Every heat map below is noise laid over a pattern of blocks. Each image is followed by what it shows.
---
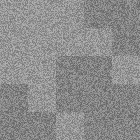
mirrored about the diagonal from the top left
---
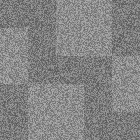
the same after a half turn
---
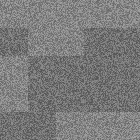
no symmetry
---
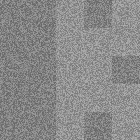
top and bottom mirror each other
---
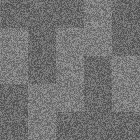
the same after a half turn
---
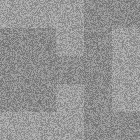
top and bottom mirror each other
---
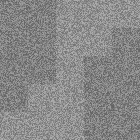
the same after a half turn
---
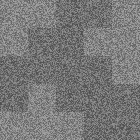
mirrored about the diagonal from the top left
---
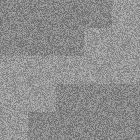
the same after a half turn
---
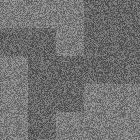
no symmetry
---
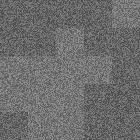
mirrored about the diagonal from the bottom left
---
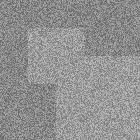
mirrored about the diagonal from the top left
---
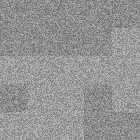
no symmetry
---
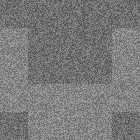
left and right mirror each other
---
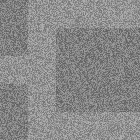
top and bottom mirror each other
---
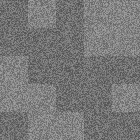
mirrored about the diagonal from the bottom left
